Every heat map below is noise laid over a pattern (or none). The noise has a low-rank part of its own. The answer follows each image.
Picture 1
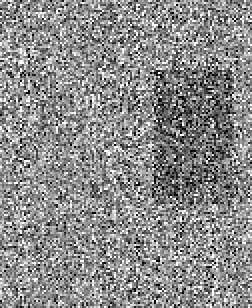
one block
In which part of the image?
middle right
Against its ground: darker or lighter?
darker
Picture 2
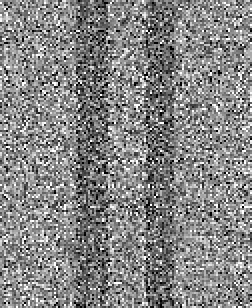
bands of columns
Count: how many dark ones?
2
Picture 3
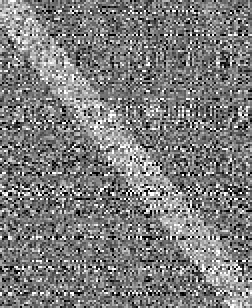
a diagonal band
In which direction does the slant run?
top left to bottom right
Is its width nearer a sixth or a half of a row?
a sixth
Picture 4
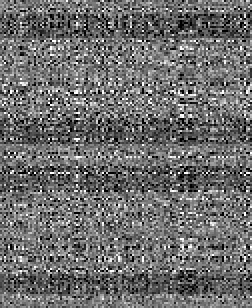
bands of rows
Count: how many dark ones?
4
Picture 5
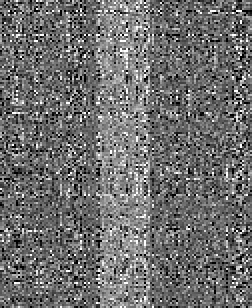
one band of columns
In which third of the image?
middle
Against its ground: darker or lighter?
lighter
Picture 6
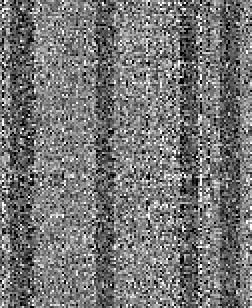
bands of columns
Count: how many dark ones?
4
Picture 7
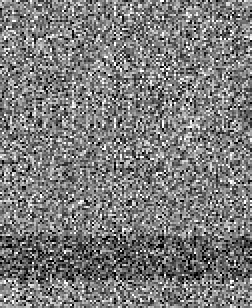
one band of rows
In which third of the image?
bottom
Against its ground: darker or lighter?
darker
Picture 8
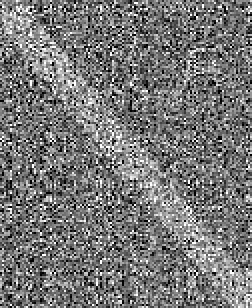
a diagonal band
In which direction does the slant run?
top left to bottom right
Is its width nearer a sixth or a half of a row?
a sixth
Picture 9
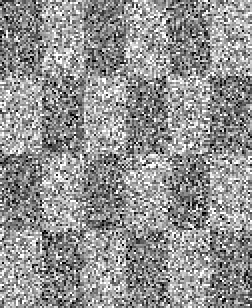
a checkerboard
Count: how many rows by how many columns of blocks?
4 by 6
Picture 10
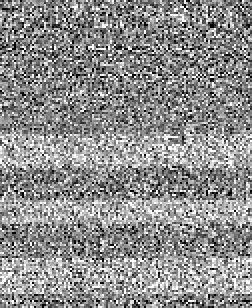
bands of rows
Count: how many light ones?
3
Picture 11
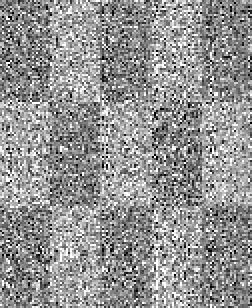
a checkerboard
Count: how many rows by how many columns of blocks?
3 by 5
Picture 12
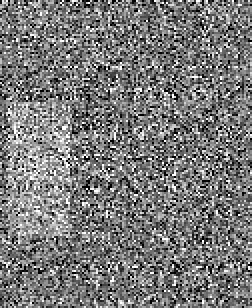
one block
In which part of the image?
middle left
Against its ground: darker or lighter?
lighter
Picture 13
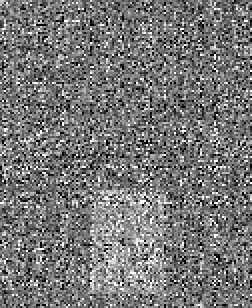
one block
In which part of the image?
bottom middle
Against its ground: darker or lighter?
lighter
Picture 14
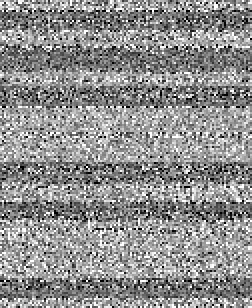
bands of rows
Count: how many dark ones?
6
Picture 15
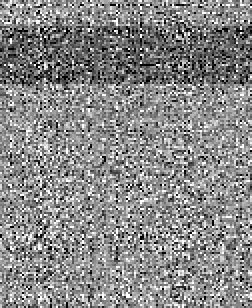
one band of rows
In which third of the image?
top
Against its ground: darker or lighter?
darker
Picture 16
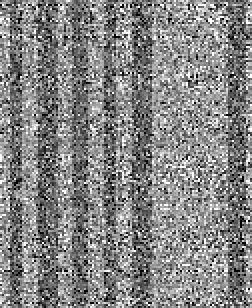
bands of columns
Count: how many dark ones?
6
